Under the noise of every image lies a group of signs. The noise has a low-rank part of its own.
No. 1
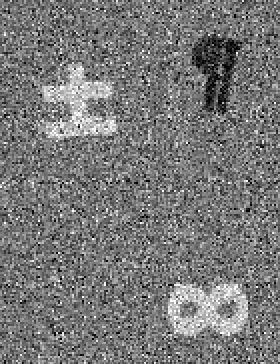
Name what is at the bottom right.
infinity sign
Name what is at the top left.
plus-minus sign
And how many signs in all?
3
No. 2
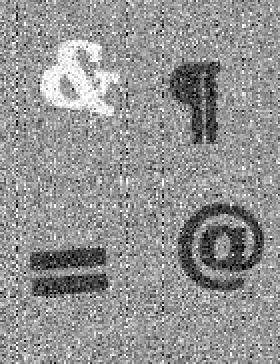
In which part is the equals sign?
bottom left
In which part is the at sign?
bottom right
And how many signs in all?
4
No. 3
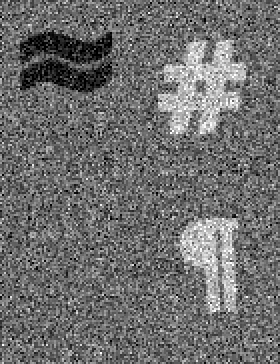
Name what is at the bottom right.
pilcrow
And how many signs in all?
3
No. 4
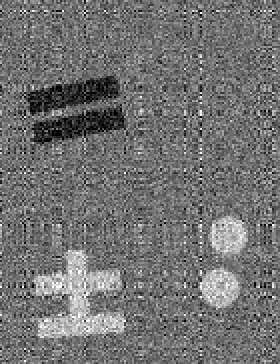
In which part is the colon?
bottom right
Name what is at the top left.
equals sign
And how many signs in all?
3
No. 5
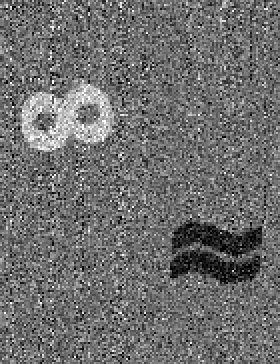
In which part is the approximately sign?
bottom right
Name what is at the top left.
infinity sign
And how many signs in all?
2
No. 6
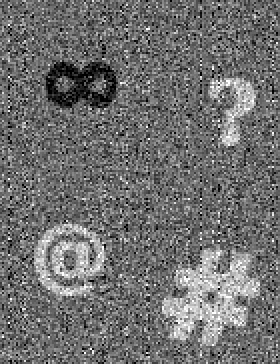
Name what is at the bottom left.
at sign
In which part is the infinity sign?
top left
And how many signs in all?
4
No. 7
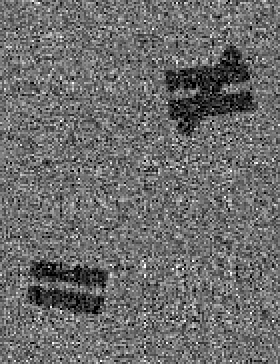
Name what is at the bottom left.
equals sign
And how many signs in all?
2
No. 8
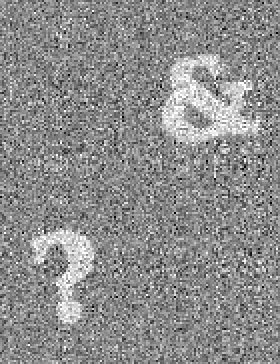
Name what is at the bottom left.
question mark
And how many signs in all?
2
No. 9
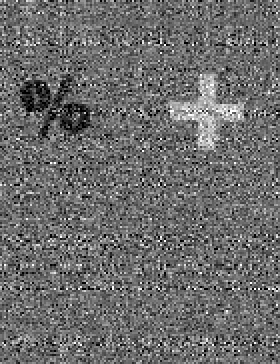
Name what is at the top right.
plus sign
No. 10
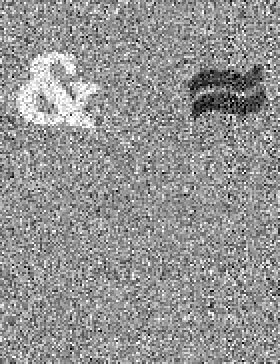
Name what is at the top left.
ampersand
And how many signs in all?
2
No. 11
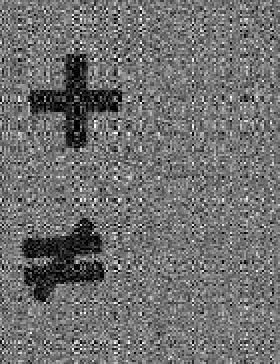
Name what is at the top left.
plus sign
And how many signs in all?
2
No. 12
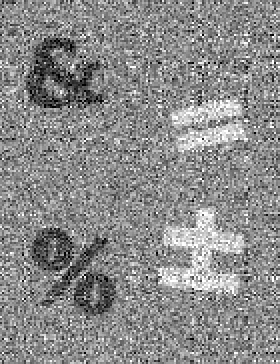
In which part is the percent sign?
bottom left
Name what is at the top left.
ampersand
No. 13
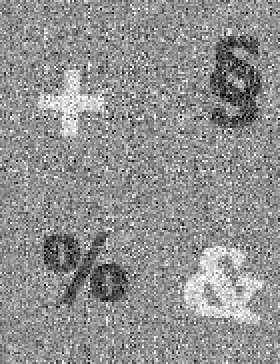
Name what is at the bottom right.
ampersand
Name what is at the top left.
plus sign
